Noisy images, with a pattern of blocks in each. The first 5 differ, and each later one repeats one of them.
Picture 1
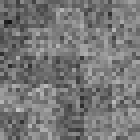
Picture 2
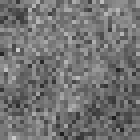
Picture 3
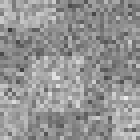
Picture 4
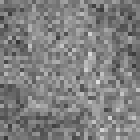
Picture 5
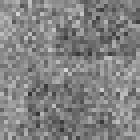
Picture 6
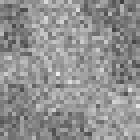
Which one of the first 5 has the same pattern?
4
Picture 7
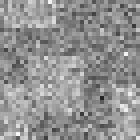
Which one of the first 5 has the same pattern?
3
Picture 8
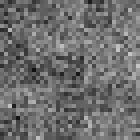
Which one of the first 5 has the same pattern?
1
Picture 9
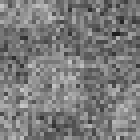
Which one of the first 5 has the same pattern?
3
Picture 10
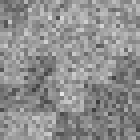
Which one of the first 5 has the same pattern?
2
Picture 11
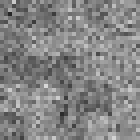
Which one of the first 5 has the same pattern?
1
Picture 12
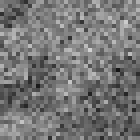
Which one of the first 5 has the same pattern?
2
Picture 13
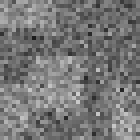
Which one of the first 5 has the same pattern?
3
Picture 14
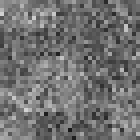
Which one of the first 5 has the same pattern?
3
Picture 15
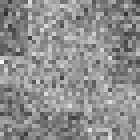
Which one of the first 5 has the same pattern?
4
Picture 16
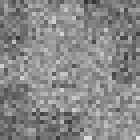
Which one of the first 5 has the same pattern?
4
